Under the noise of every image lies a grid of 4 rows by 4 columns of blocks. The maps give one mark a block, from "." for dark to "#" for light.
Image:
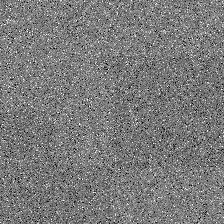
####
##..
.#..
..##
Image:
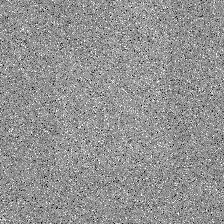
..#.
.##.
.##.
....
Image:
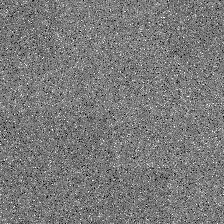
.##.
####
..##
...#
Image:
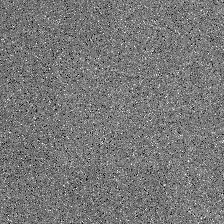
..##
.###
.###
...#
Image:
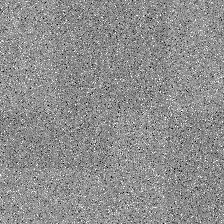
#..#
#..#
..#.
###.
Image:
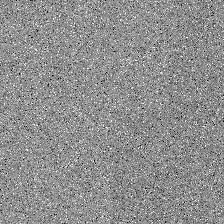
###.
###.
##..
##..
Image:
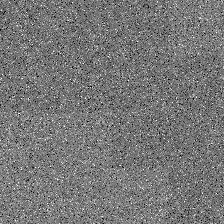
...#
....
##..
###.
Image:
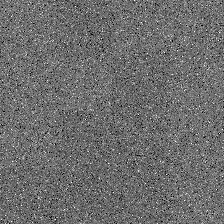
#.##
##.#
#..#
...#
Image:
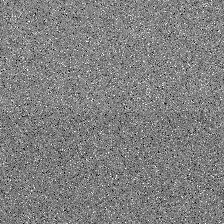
####
####
....
....
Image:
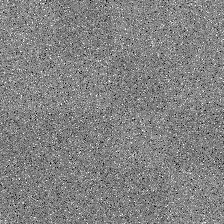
#.##
##.#
..#.
...#
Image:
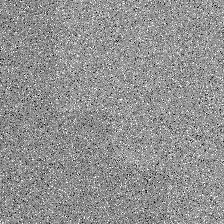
.###
.###
..##
...#
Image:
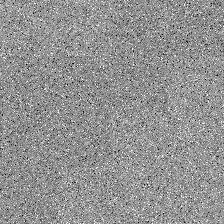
##..
...#
..##
.###
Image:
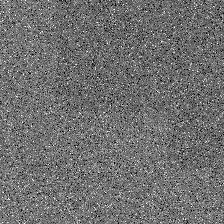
#...
#...
###.
####
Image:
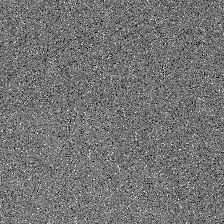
....
....
##..
###.
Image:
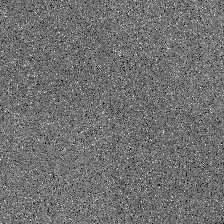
..##
...#
##..
##..
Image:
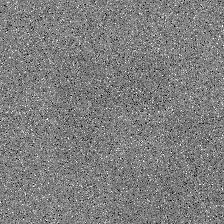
####
#..#
#.#.
##..
